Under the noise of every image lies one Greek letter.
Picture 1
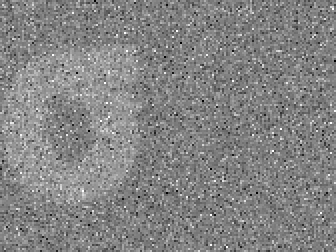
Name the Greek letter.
sigma
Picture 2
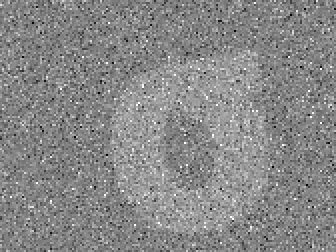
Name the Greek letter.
sigma
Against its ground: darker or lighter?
lighter
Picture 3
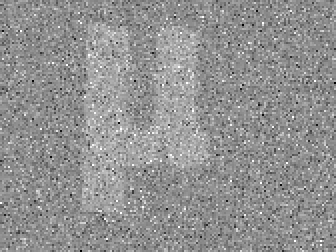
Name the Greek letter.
mu
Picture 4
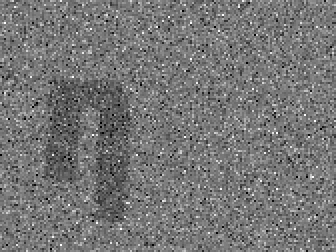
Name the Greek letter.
eta
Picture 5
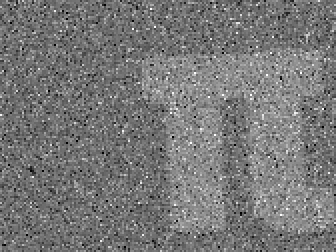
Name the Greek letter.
pi
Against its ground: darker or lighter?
lighter
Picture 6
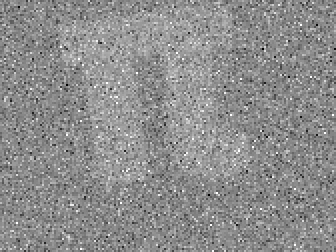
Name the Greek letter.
pi
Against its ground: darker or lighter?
lighter
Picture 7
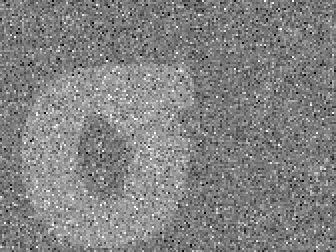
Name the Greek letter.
sigma
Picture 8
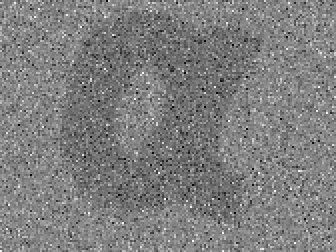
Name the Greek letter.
alpha
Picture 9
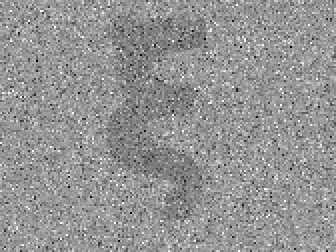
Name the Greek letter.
xi
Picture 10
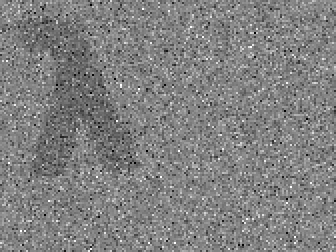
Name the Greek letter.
lambda
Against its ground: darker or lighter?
darker
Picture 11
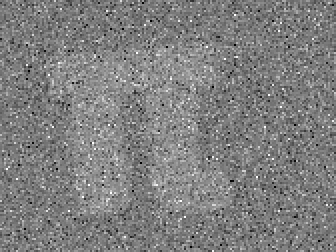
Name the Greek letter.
pi
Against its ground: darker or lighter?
lighter
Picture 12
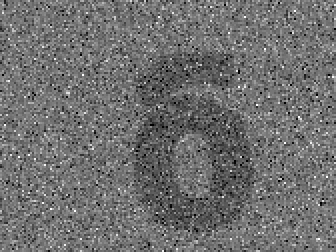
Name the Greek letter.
delta
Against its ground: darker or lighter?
darker
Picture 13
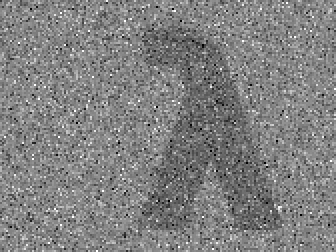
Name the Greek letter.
lambda
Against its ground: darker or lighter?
darker
